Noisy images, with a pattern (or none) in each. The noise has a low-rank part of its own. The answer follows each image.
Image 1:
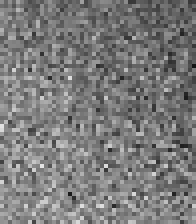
a smooth slope
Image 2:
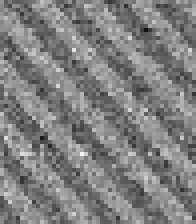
diagonal stripes
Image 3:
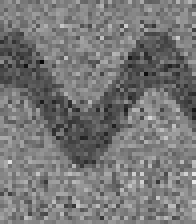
a wavy band
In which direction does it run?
left to right
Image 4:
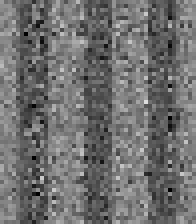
vertical stripes
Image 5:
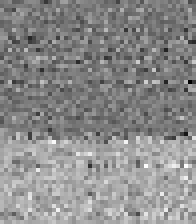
a sharp edge
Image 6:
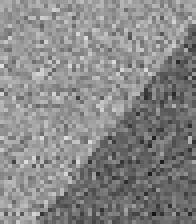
a sharp edge
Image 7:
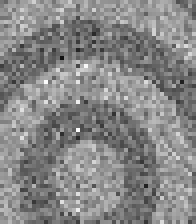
rings round one point
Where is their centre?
bottom middle
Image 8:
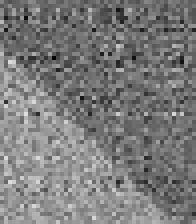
a sharp edge
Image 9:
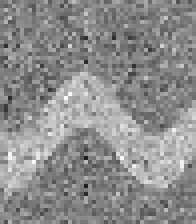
a wavy band
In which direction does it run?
left to right
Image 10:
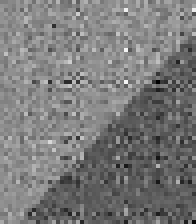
a sharp edge
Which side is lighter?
top left
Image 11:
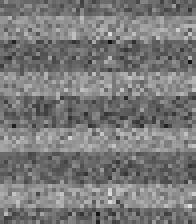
horizontal stripes
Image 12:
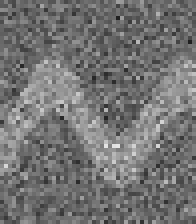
a wavy band
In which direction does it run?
left to right
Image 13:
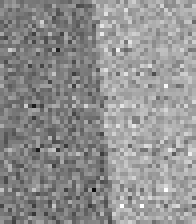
a sharp edge
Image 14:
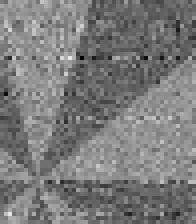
spokes from one point
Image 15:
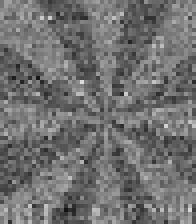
spokes from one point
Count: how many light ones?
8
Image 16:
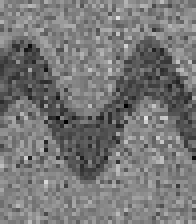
a wavy band
